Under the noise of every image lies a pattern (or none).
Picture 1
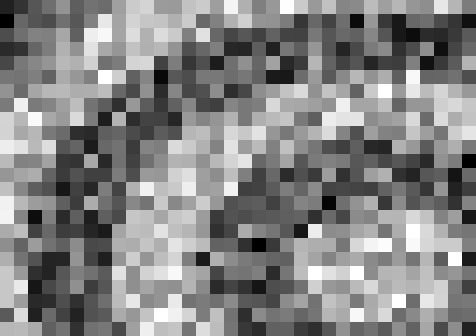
rings round one point
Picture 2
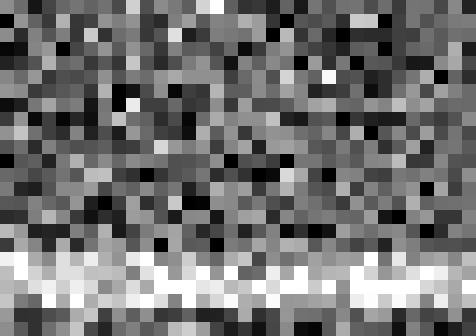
one horizontal stripe
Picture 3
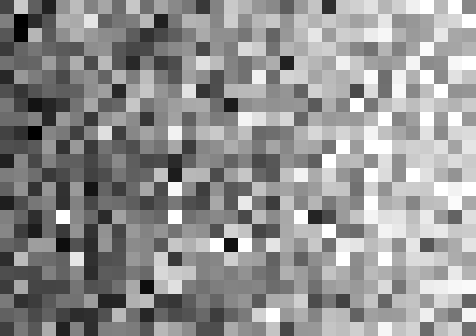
a smooth slope
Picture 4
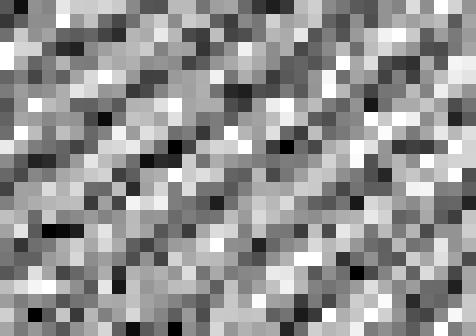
diagonal stripes
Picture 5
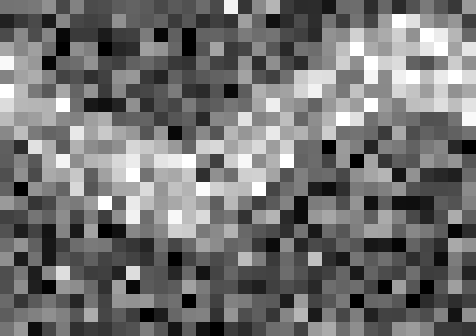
a wavy band
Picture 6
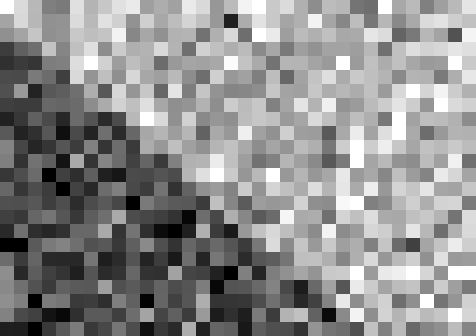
a sharp edge
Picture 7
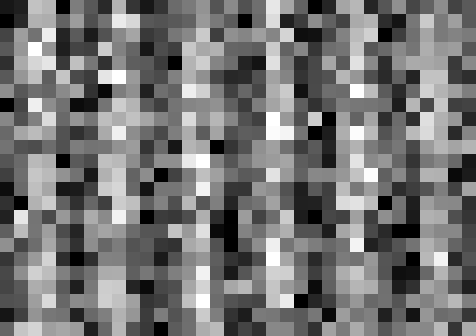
vertical stripes
